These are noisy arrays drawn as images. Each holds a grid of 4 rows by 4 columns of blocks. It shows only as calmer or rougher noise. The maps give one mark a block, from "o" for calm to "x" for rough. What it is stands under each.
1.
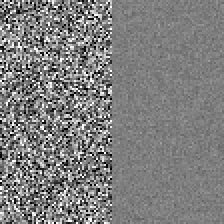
xxoo
xxoo
xxoo
xxoo
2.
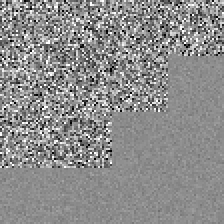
xxxx
xxxo
xxoo
oooo
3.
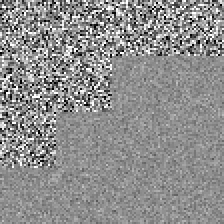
xxxx
xxoo
xooo
oooo
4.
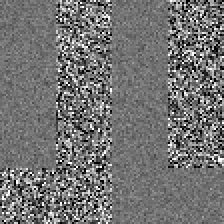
oxox
oxox
oxox
xxoo
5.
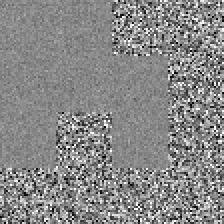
ooxx
ooox
oxox
xxxx
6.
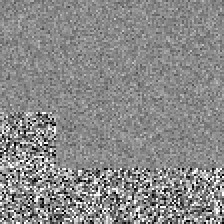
oooo
oooo
xooo
xxxx
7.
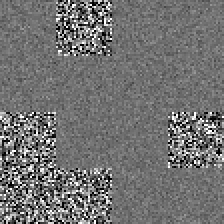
oxoo
oooo
xoox
xxoo
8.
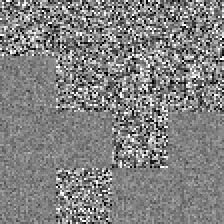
xxxx
oxxx
ooxo
oxoo
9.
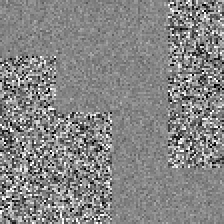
ooox
xoox
xxox
xxoo
